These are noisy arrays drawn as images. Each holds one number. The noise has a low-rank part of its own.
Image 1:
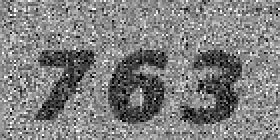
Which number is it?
763
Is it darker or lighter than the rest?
darker
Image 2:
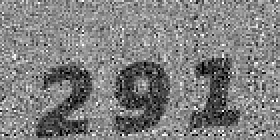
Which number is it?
291
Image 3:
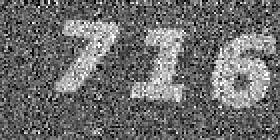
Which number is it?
716
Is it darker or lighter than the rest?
lighter
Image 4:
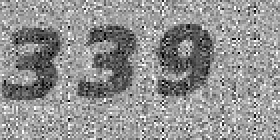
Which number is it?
339
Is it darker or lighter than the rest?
darker
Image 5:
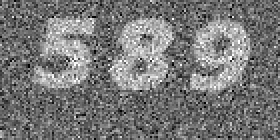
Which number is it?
589
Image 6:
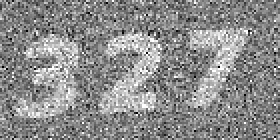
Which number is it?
327
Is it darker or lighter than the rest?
lighter
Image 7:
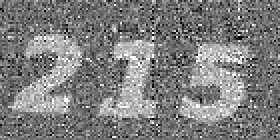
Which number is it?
215
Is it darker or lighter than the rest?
lighter
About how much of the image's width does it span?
nearly all
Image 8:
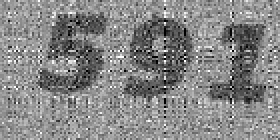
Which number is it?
591
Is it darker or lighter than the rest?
darker
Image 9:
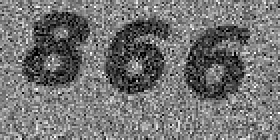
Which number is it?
866
